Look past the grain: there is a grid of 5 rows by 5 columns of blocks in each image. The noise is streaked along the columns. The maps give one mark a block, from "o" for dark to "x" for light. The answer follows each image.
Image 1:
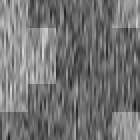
xooox
xxooo
xxooo
xoooo
oooox
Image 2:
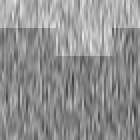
xxxxx
ooxxo
ooooo
ooooo
ooooo
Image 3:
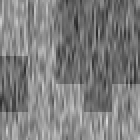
xxooo
xxooo
oxooo
oxxox
xxxxx
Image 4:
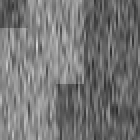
oxxoo
xxxoo
xxxoo
xxooo
xxooo
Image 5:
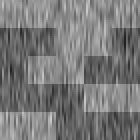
xxxxx
ooxxo
oxxoo
oooxx
xxooo
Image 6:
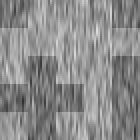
oxxxo
xxxxx
xoxxo
oooxo
xoxxo
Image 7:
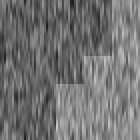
oooox
oooox
oooxx
ooxxx
ooxxx
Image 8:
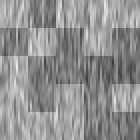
xoxxx
oxoxo
xoooo
xoxox
xxxoo
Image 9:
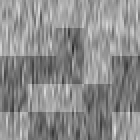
xxxxx
xxoxx
oooxo
oxxoo
xooox
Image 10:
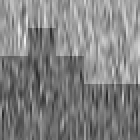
xxxxx
xoxxx
oooxx
ooooo
ooooo
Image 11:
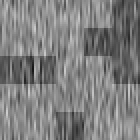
xxxxo
xxxoo
ooxxo
xxxxx
xxoxx
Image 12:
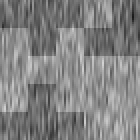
oooxo
xoxoo
xxxxx
xoxxx
oooxx
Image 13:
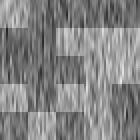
xoooo
ooxxx
oooxx
xoxxo
oxoxo
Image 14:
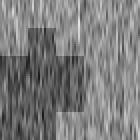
xxxxx
xoxxx
oooxx
oooxx
ooxxx
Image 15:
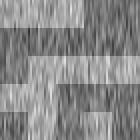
xxxoo
ooooo
oxxxx
xxooo
oxoxo
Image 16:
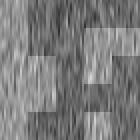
xoooo
xooxx
xxoxo
xxooo
xooxo
